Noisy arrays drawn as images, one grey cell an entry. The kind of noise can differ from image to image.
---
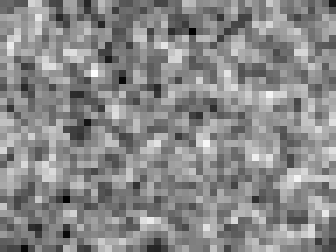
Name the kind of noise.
blotchy
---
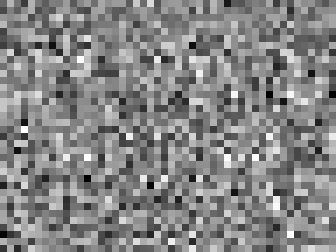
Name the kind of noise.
low rank plus noise
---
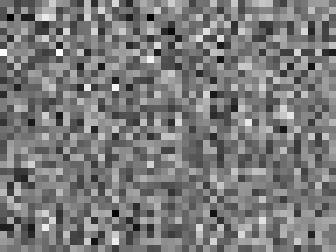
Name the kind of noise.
low rank plus noise
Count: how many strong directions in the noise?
three or four
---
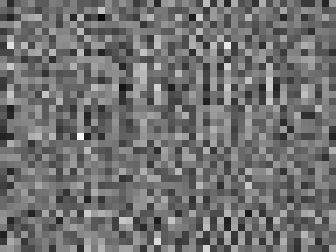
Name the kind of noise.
low rank plus noise
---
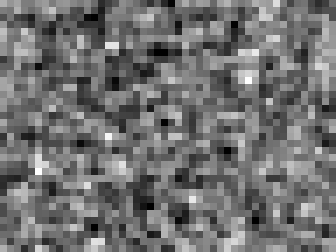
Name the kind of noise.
blotchy
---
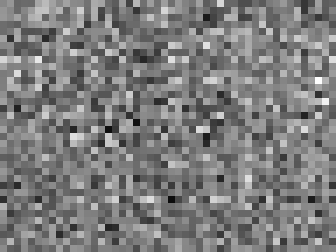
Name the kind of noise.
low rank plus noise
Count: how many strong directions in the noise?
five to eight
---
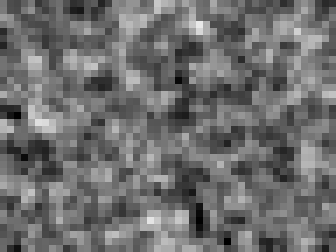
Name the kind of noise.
blotchy
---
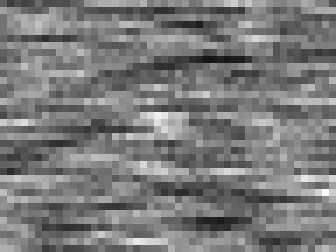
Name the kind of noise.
streaked along the rows
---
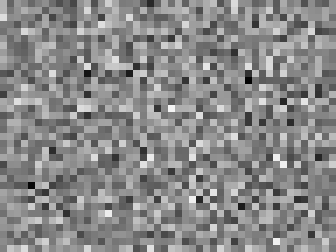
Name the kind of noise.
low rank plus noise
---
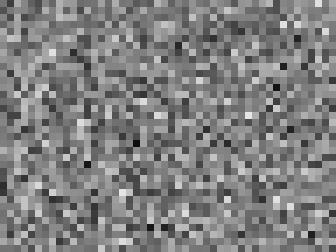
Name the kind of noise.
independent entries
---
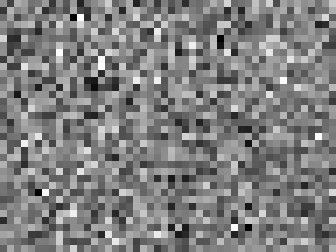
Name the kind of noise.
low rank plus noise
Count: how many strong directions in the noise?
five to eight
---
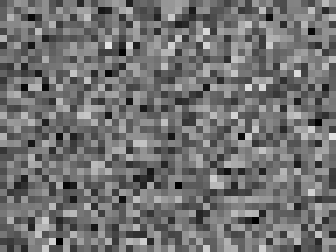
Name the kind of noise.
independent entries
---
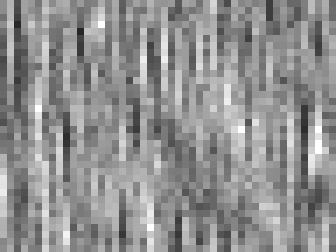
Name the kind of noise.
streaked along the columns
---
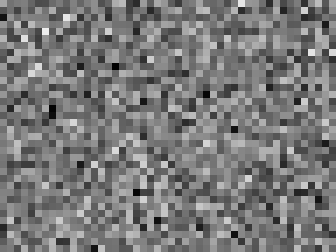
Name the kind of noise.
independent entries
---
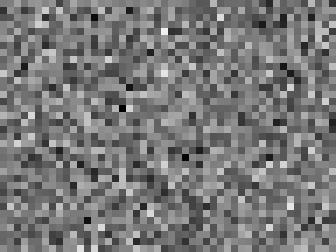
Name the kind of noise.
independent entries
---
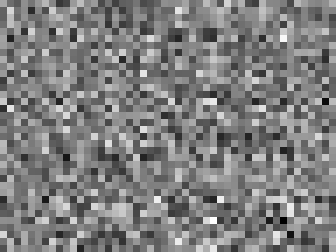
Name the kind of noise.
low rank plus noise
